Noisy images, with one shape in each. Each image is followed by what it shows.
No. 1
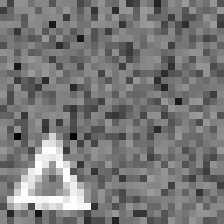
triangle frame
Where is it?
bottom left
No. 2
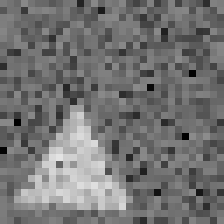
triangle
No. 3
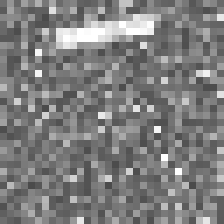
bar
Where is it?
top middle
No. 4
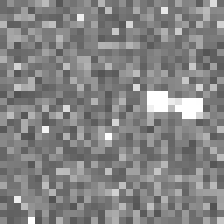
dumbbell
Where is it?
middle right
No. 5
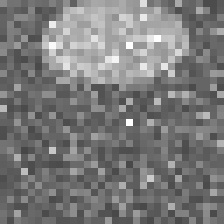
ellipse
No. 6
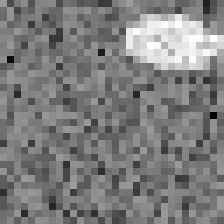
ellipse
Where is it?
top right
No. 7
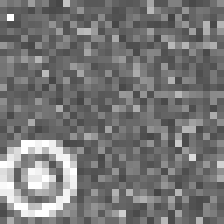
bullseye
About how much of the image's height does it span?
a third
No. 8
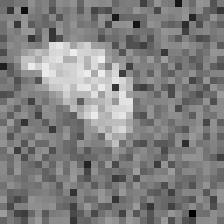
half disc
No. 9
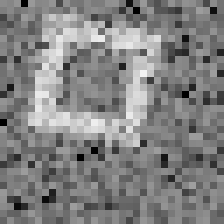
square frame
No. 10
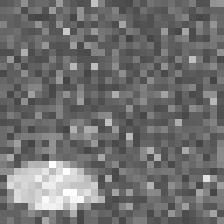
ellipse
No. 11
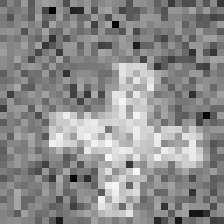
cross
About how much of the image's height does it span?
two thirds
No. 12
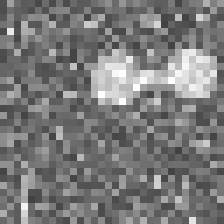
dumbbell
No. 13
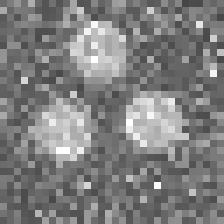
three dots
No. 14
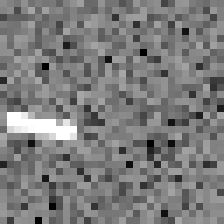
bar
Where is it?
middle left
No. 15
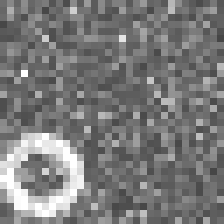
ring
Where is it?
bottom left
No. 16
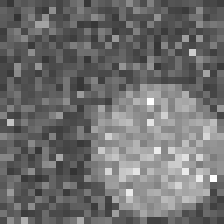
disc
